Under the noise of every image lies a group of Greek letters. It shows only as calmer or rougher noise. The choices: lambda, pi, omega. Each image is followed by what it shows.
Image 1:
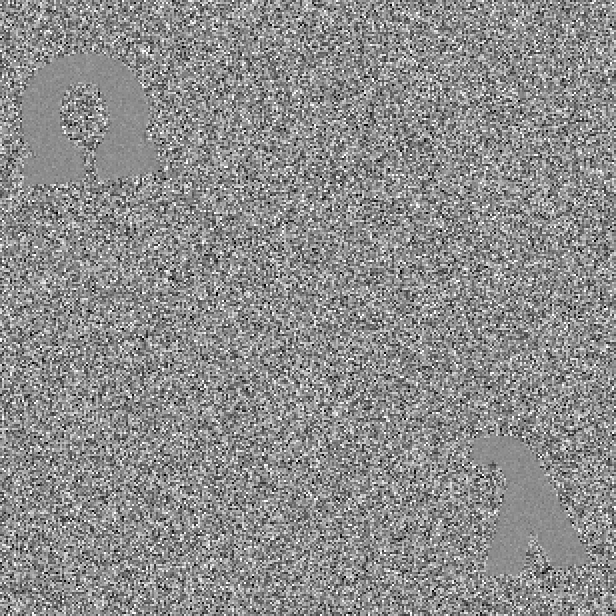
top left: omega; bottom right: lambda
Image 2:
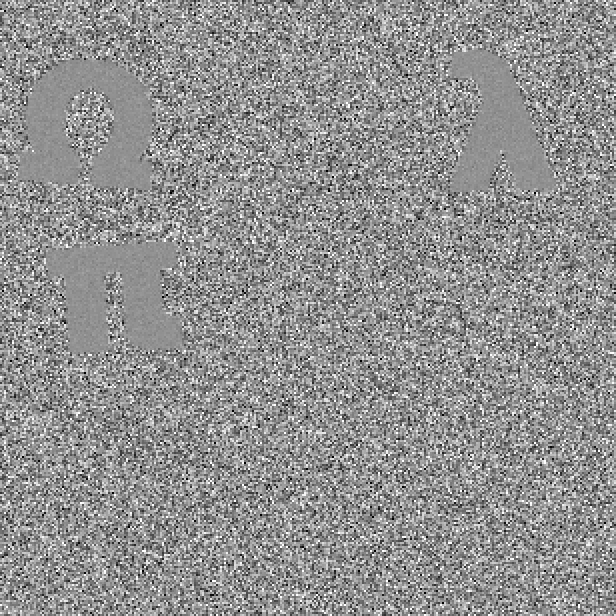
top left: omega; top right: lambda; middle left: pi
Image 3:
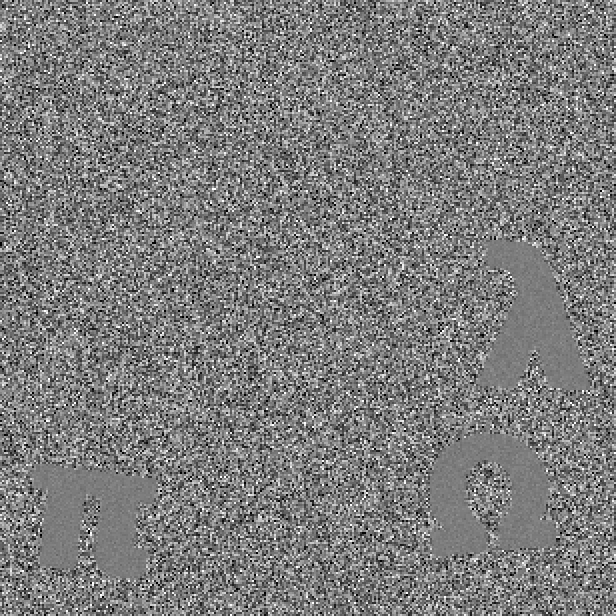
middle right: lambda; bottom left: pi; bottom right: omega
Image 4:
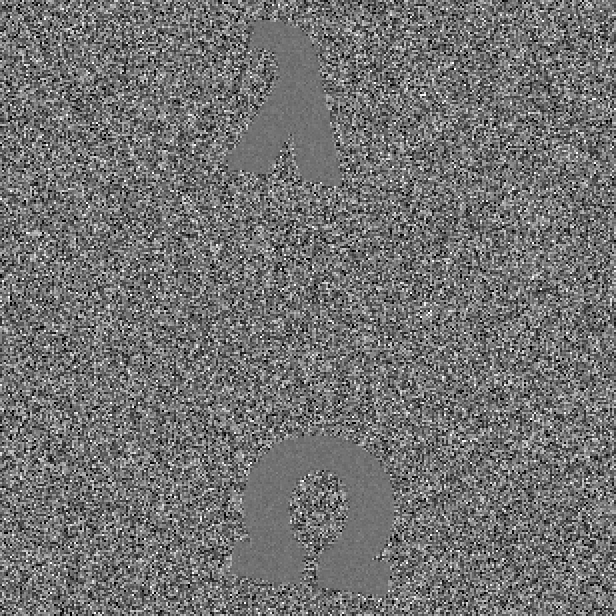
top middle: lambda; bottom middle: omega
